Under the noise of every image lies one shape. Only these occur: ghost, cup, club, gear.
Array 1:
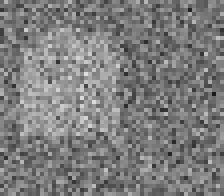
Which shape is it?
ghost
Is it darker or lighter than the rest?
lighter
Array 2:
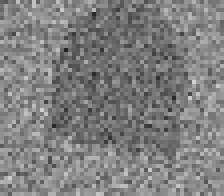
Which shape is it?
ghost
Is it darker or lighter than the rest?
darker
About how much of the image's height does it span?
nearly all
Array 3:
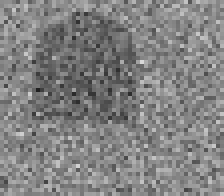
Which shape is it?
ghost
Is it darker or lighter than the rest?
darker
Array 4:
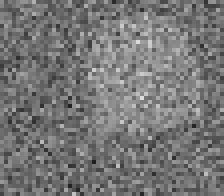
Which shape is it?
ghost
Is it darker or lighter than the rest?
lighter
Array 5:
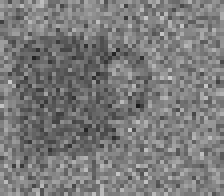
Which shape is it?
cup
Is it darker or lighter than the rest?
darker
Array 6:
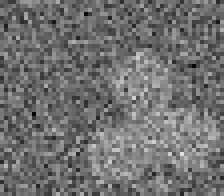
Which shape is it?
club
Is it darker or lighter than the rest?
lighter
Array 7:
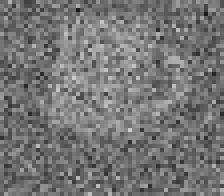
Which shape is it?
cup
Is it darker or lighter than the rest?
lighter
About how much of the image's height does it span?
two thirds
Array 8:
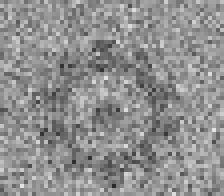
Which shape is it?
gear
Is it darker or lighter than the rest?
darker
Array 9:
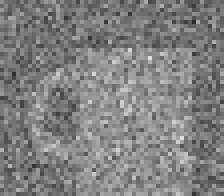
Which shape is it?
cup
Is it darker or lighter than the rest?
lighter
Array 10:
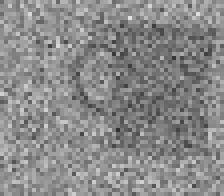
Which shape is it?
cup
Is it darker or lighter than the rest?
darker
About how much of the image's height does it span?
two thirds
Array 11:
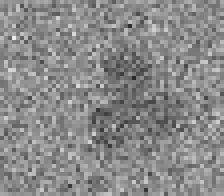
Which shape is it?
club
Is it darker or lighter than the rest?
darker
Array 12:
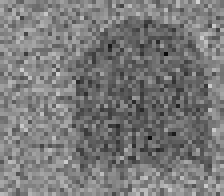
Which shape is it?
ghost
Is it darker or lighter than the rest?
darker
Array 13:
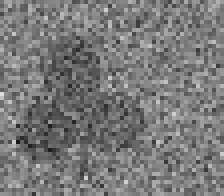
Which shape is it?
club
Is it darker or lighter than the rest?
darker
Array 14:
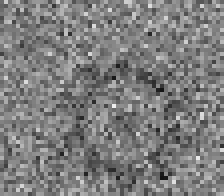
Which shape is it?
gear
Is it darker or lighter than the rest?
darker
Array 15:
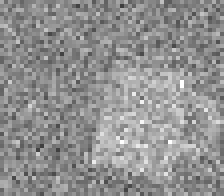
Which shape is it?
cup
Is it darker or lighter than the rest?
lighter
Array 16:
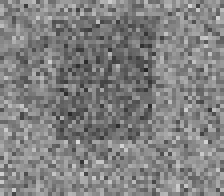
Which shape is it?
cup
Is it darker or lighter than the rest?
darker
